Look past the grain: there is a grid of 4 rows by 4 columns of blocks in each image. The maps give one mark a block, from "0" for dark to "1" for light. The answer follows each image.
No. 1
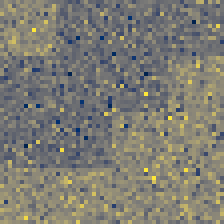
1 0 0 0
0 0 0 1
0 0 1 1
1 1 1 1
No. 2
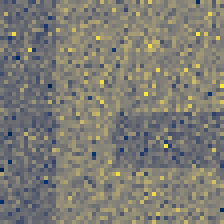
0 1 1 1
0 1 1 1
0 1 0 0
0 1 1 1
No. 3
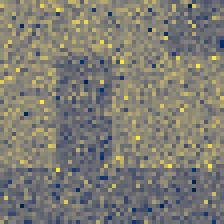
1 1 1 0
1 0 1 1
1 0 1 1
0 0 0 0
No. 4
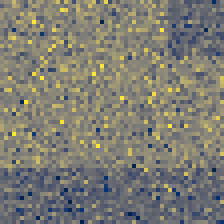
1 1 1 0
1 1 1 1
1 1 1 1
0 0 0 0
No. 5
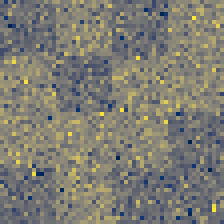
0 1 0 1
1 0 1 1
1 1 1 0
0 1 0 0
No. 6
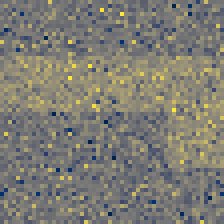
0 0 0 0
1 1 1 1
0 0 0 1
0 0 0 0
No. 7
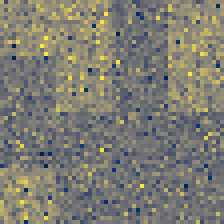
1 1 0 1
0 1 0 1
0 0 0 0
1 0 0 0
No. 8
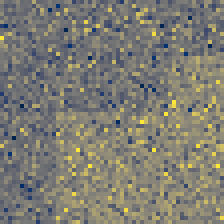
0 0 0 0
0 0 0 1
0 1 1 1
0 1 1 1
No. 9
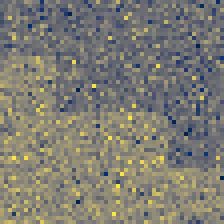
0 0 0 0
1 0 0 0
1 1 1 0
1 1 1 1
